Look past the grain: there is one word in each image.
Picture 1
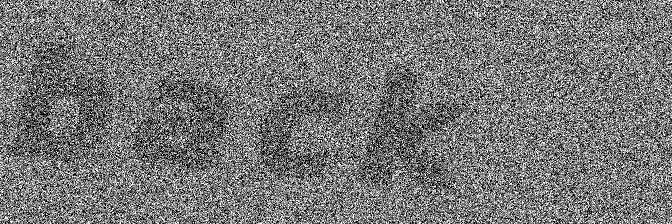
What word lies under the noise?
back
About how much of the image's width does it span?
two thirds
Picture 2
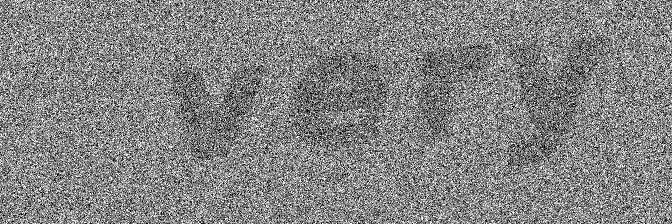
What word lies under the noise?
very
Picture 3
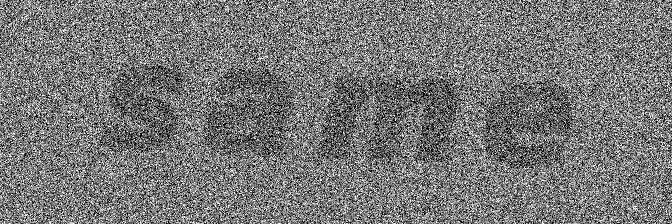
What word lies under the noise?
same
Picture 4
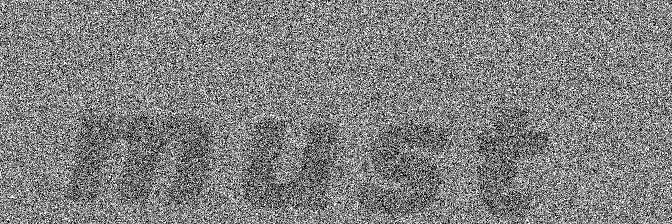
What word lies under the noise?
must
